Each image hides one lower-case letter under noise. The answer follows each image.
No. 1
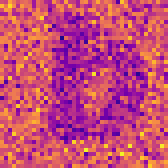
b
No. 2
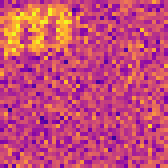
m
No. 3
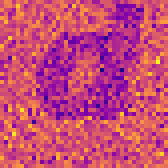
d
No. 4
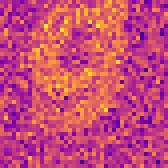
g
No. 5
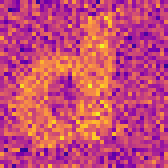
d
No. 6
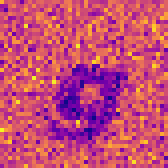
g
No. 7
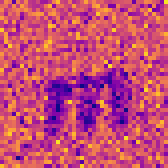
m
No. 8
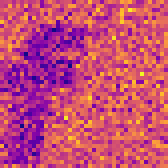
f
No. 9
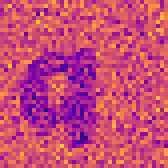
q
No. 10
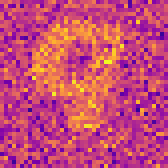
q
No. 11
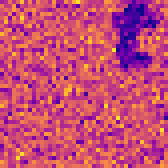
t
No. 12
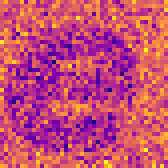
e
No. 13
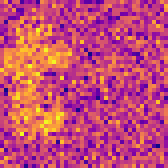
t
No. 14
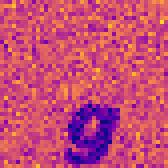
g
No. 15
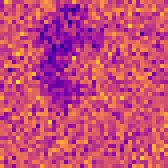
t
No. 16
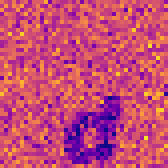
d
